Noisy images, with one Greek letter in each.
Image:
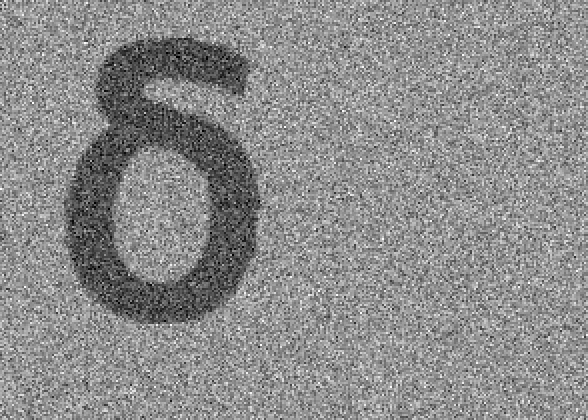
dark delta
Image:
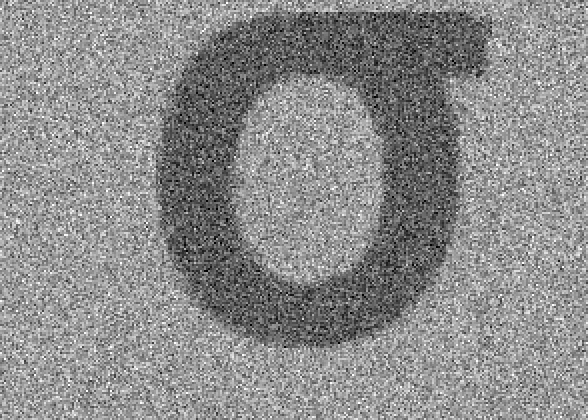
dark sigma
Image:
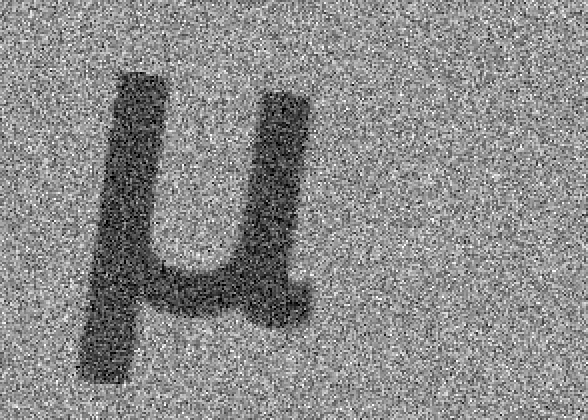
dark mu
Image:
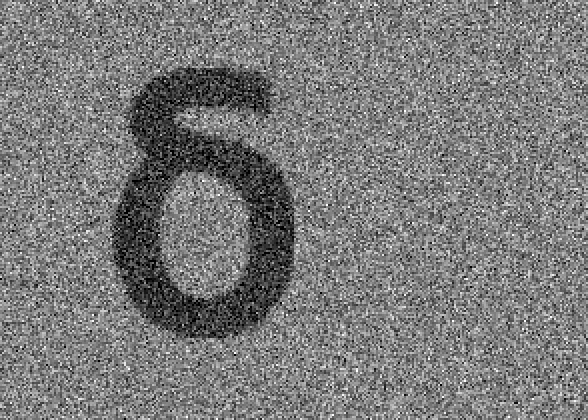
dark delta
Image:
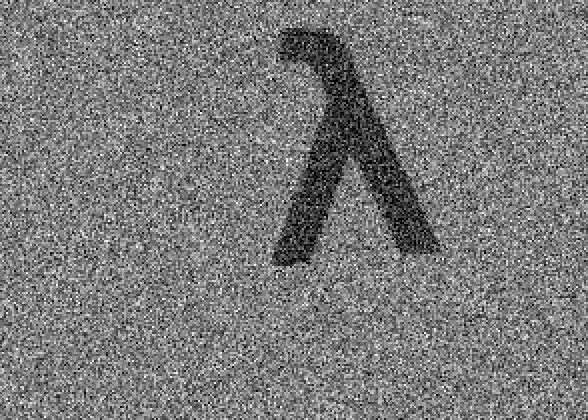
dark lambda
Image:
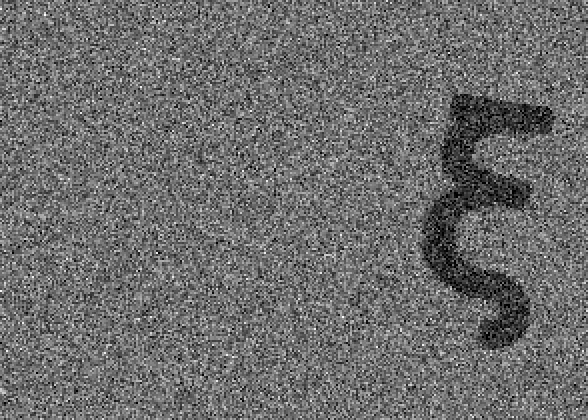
dark xi
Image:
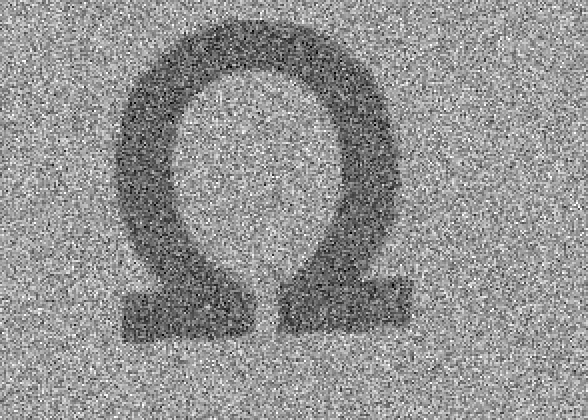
dark omega
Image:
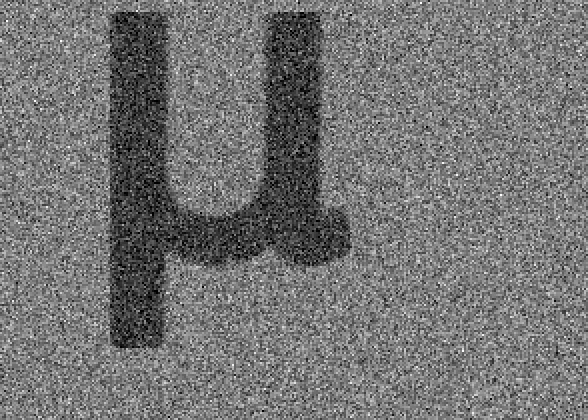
dark mu
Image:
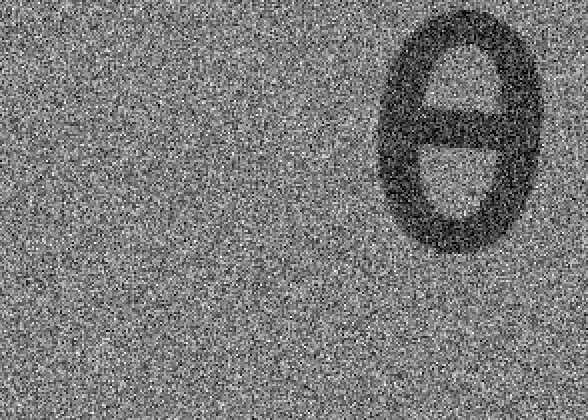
dark theta
